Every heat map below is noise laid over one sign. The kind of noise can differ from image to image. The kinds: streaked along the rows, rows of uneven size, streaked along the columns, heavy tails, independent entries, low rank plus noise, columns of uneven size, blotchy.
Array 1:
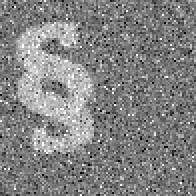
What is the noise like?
heavy tails
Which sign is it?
section sign
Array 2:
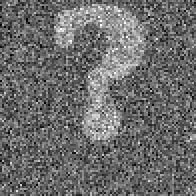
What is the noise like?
independent entries
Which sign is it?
question mark
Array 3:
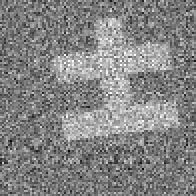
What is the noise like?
low rank plus noise
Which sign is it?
plus-minus sign
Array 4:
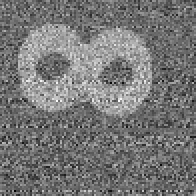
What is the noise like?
rows of uneven size
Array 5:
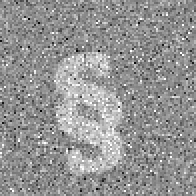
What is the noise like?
heavy tails
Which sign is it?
section sign
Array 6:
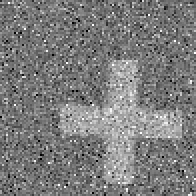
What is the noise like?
heavy tails
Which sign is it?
plus sign
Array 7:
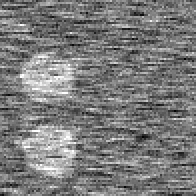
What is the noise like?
streaked along the rows
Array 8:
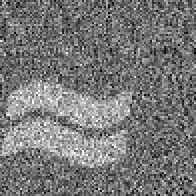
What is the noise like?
low rank plus noise
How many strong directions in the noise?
five to eight
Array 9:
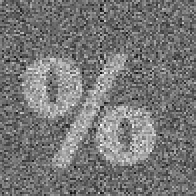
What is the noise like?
low rank plus noise
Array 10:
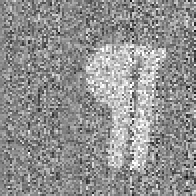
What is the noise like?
columns of uneven size
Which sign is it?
pilcrow
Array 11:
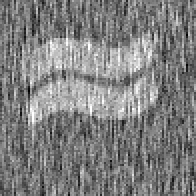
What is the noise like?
streaked along the columns
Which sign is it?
approximately sign
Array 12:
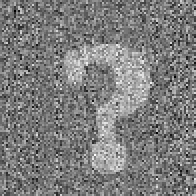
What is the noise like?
columns of uneven size
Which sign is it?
question mark
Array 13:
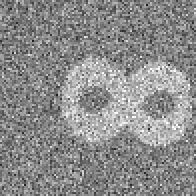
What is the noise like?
independent entries
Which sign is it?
infinity sign
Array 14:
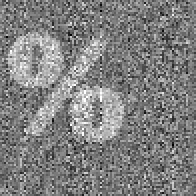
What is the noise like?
columns of uneven size
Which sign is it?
percent sign
